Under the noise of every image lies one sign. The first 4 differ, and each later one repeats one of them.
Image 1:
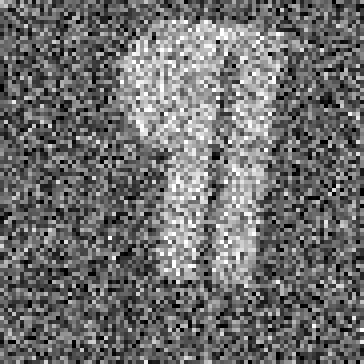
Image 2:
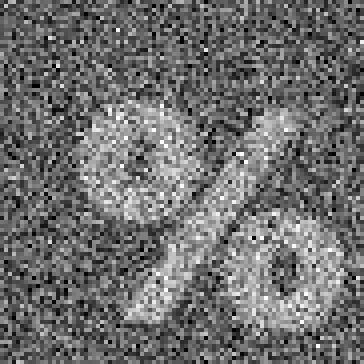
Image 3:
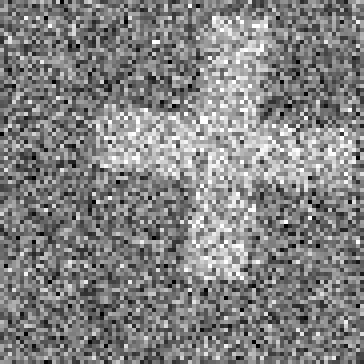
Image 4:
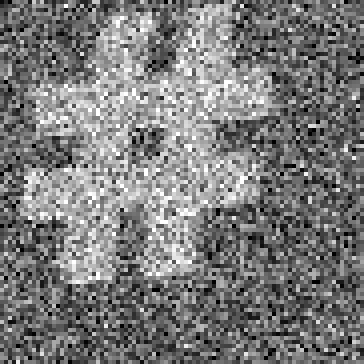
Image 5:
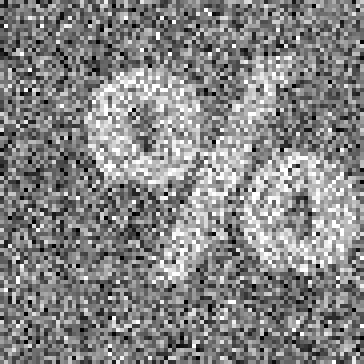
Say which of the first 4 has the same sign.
2
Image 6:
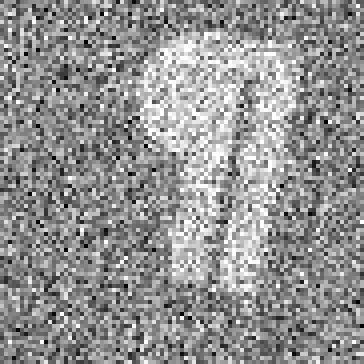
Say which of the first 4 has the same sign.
1
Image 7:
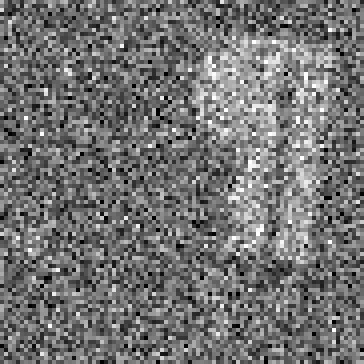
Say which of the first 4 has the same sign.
1
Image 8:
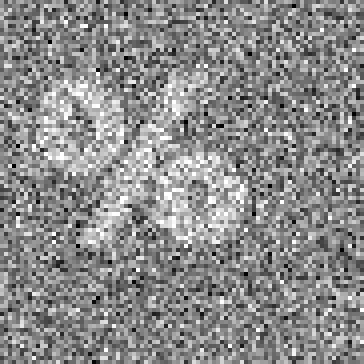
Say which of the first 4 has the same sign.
2
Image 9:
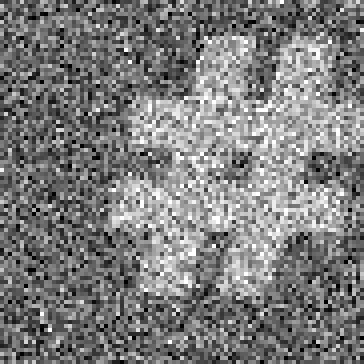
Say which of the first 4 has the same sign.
4
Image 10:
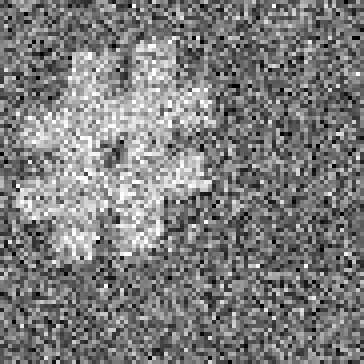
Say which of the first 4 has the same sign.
4
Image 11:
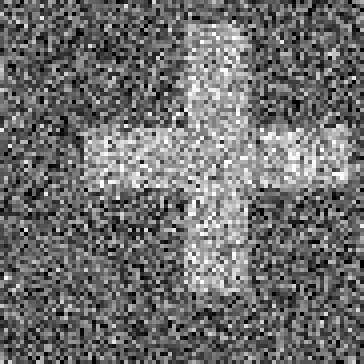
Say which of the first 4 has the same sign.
3
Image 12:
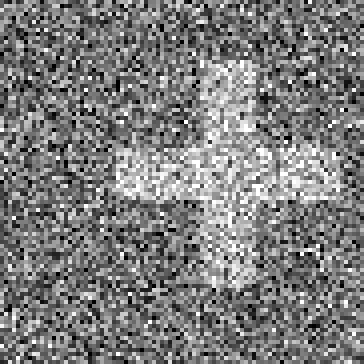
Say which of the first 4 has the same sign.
3
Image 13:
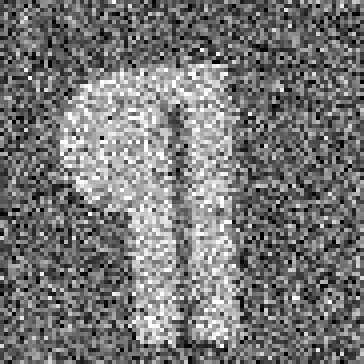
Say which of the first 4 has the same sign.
1
